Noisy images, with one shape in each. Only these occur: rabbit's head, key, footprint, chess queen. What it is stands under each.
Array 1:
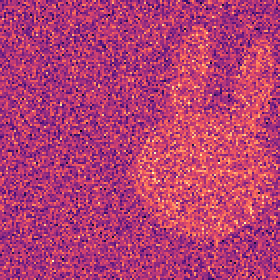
rabbit's head
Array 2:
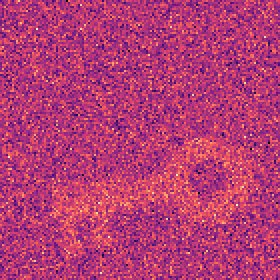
key
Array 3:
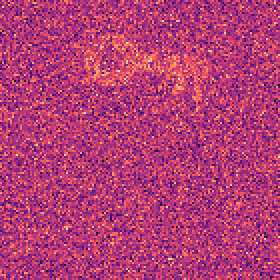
key
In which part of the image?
top middle
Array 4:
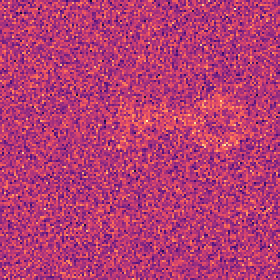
key
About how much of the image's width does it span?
half
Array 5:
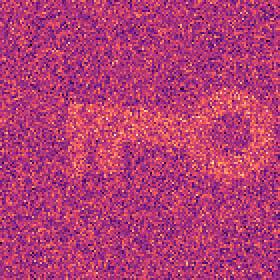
key
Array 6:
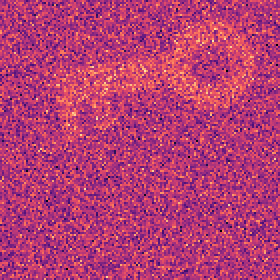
key
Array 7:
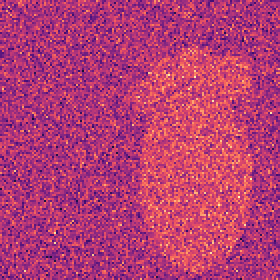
footprint
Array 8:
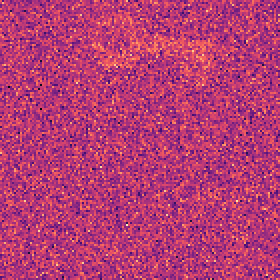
key
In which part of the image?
top middle
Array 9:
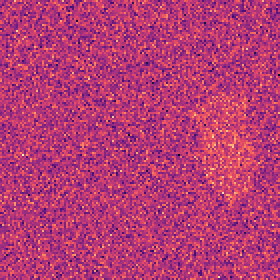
footprint
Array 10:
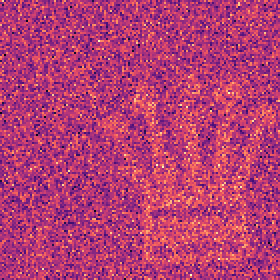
chess queen
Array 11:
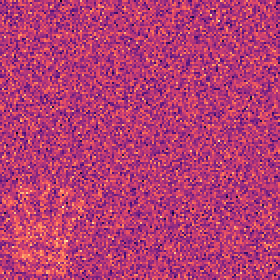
chess queen
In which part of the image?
bottom left
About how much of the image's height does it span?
a third
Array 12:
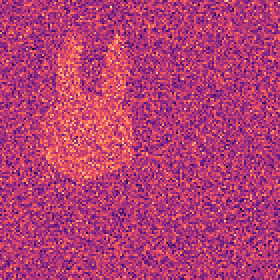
rabbit's head
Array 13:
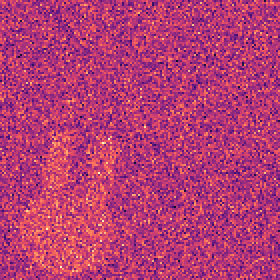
rabbit's head
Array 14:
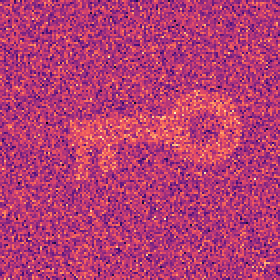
key
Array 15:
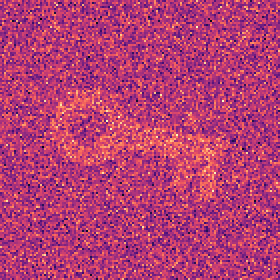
key
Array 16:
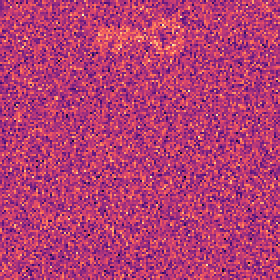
key
